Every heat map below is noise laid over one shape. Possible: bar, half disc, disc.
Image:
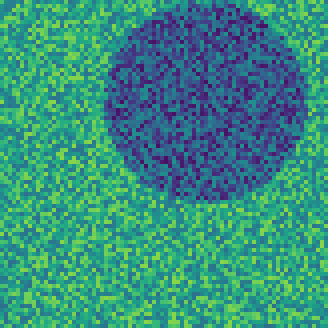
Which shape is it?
disc
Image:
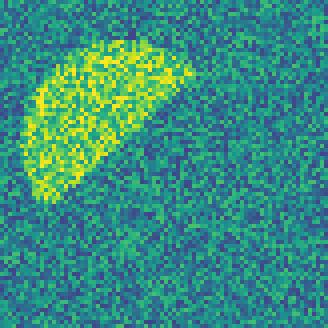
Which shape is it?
half disc
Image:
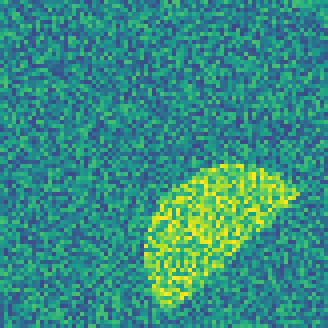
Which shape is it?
half disc
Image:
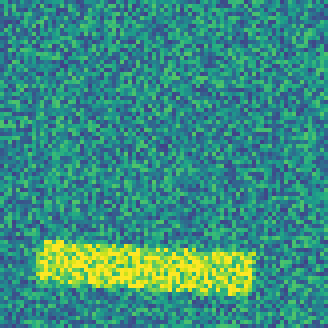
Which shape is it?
bar
